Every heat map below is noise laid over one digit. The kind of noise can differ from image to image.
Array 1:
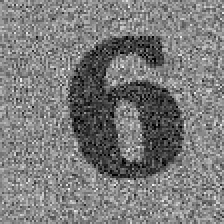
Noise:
low rank plus noise
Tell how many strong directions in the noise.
five to eight
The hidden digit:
6
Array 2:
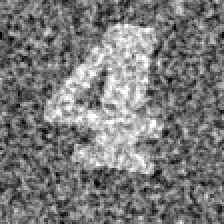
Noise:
blotchy
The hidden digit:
4
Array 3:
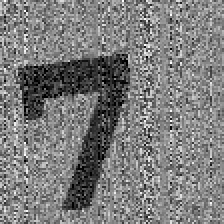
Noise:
columns of uneven size
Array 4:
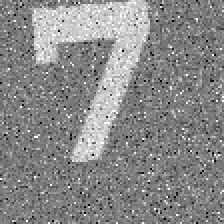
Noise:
heavy tails
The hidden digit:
7
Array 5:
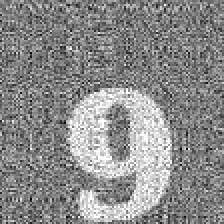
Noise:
low rank plus noise
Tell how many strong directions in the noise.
three or four
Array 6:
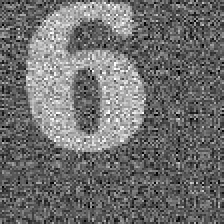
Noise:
low rank plus noise
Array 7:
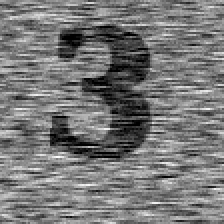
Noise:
streaked along the rows
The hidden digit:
3
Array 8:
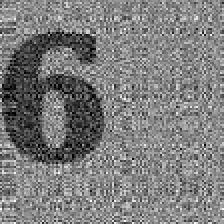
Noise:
low rank plus noise
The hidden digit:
6
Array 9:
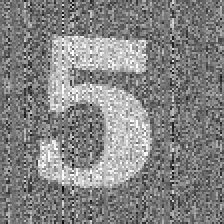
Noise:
columns of uneven size
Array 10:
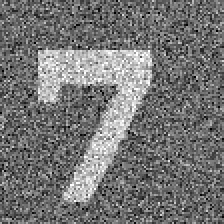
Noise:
independent entries
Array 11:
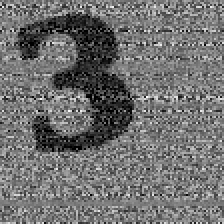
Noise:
rows of uneven size
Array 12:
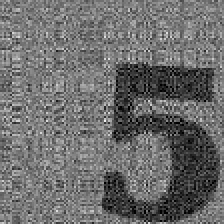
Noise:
low rank plus noise
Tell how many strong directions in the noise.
two
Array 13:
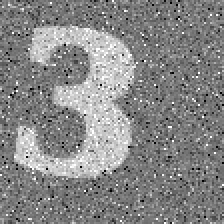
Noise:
heavy tails
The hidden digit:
3
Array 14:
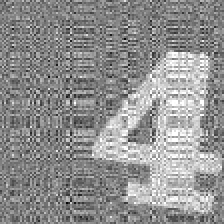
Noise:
low rank plus noise
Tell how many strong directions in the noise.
one
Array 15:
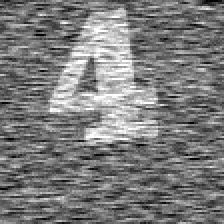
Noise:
streaked along the rows
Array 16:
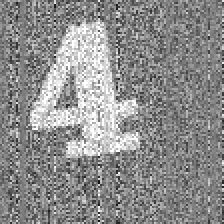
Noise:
columns of uneven size
